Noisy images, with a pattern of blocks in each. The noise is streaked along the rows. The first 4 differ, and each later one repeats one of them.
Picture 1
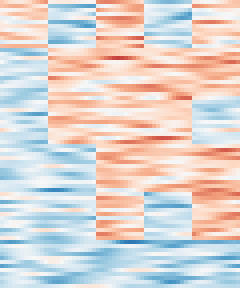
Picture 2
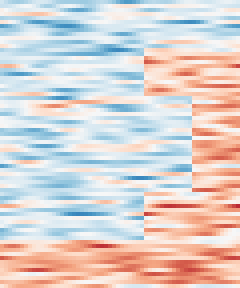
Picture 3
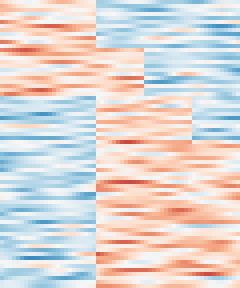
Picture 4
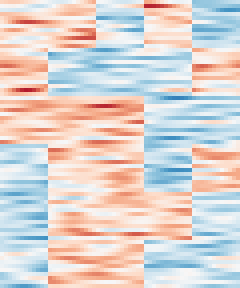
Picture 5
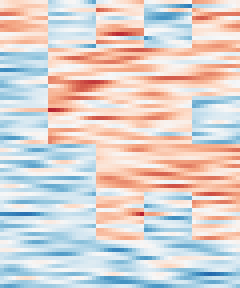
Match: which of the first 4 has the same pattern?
1
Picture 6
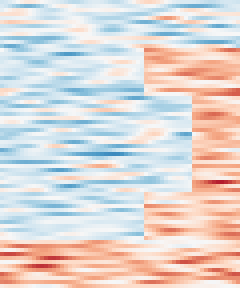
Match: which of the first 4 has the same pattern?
2
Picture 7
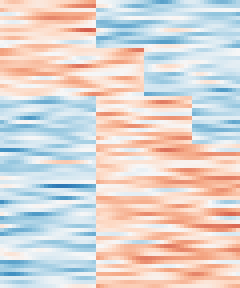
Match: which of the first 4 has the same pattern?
3
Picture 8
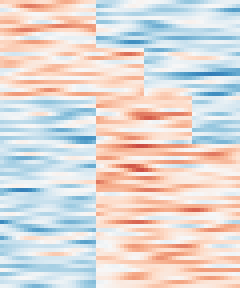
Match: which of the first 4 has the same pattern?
3
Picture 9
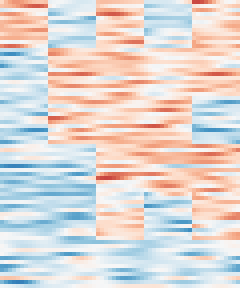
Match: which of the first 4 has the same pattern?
1
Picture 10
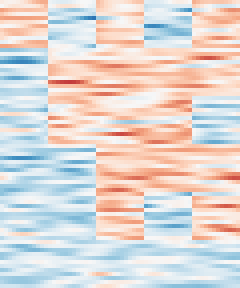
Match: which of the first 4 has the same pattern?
1
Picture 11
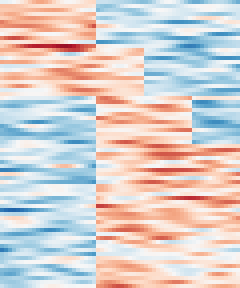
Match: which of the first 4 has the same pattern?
3
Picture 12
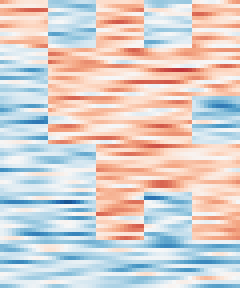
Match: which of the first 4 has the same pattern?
1
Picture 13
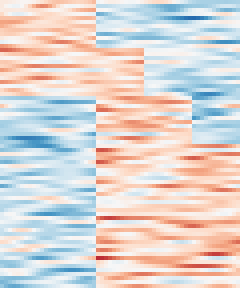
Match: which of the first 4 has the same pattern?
3
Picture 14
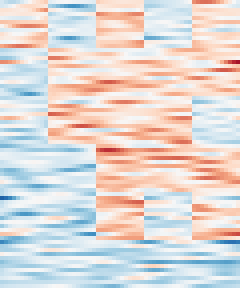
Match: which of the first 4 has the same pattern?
1
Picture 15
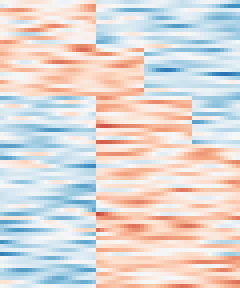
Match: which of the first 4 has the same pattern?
3
